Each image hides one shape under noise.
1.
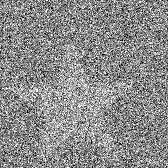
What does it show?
light star
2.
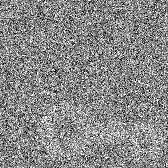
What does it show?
light key
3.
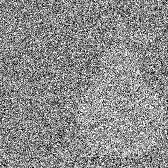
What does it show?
light pear
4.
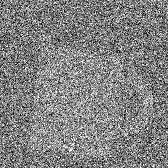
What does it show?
light cup
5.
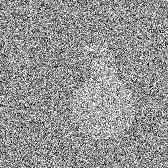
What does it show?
light pear
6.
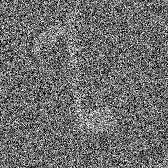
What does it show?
light musical note
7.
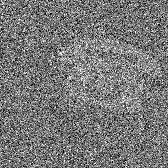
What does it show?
light telephone
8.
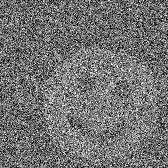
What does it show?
light smiling face
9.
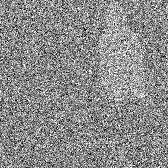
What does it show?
light bottle
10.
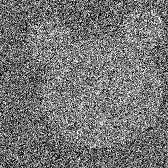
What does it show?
light bear's head
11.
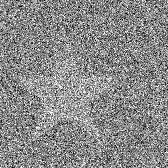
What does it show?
light star
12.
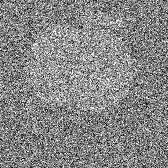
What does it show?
light apple
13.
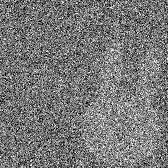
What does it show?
light rabbit's head
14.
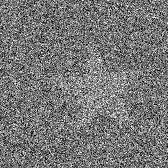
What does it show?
light star
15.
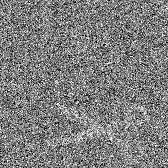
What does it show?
light pair of scissors
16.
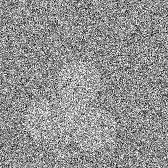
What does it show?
light club
